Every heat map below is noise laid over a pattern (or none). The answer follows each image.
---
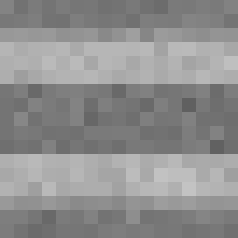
horizontal stripes
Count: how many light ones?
2
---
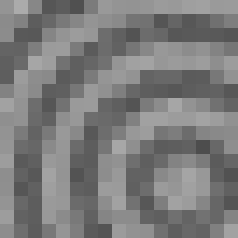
rings round one point
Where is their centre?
bottom right
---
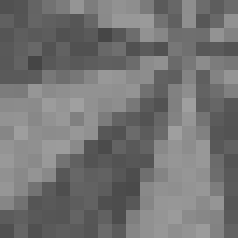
spokes from one point
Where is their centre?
top right
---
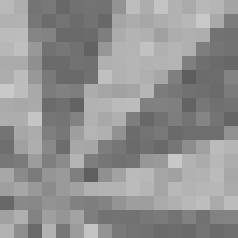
spokes from one point
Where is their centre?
bottom left
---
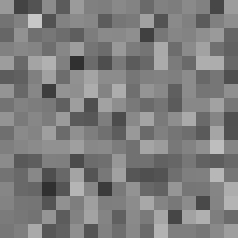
only noise
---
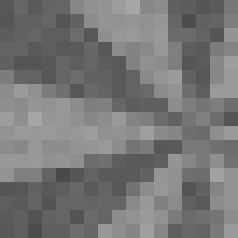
spokes from one point
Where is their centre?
middle right
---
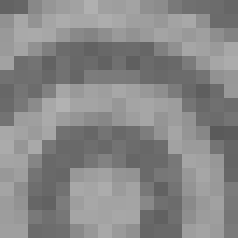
rings round one point
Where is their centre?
bottom middle
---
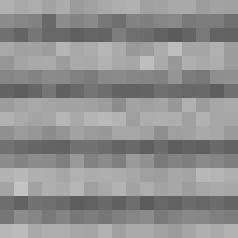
horizontal stripes
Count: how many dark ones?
4
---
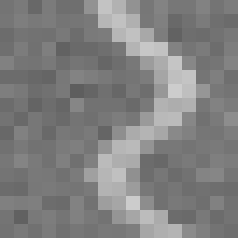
a wavy band
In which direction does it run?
top to bottom
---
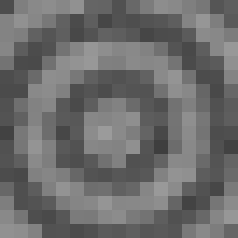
rings round one point
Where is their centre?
centre
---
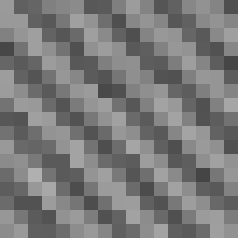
diagonal stripes
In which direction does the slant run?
top left to bottom right
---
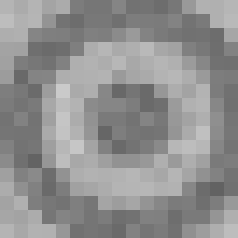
rings round one point
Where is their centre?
centre
